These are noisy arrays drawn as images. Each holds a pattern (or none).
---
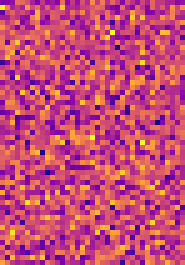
only noise
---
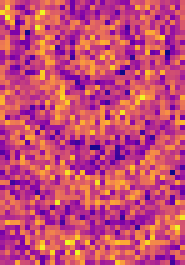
rings round one point
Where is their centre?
top middle
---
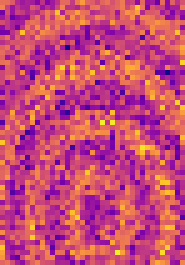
rings round one point
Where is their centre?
bottom middle
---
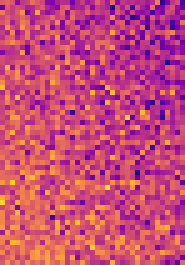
a smooth slope
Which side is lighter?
bottom left
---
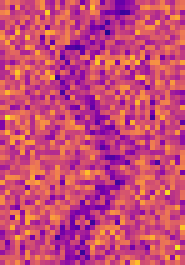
a wavy band
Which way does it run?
top to bottom
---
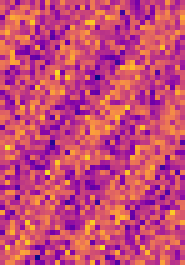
diagonal stripes
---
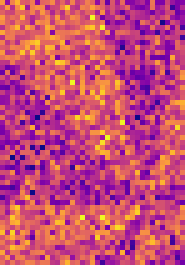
spokes from one point
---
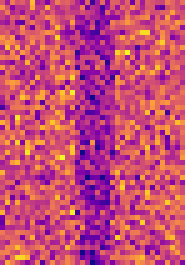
one vertical stripe
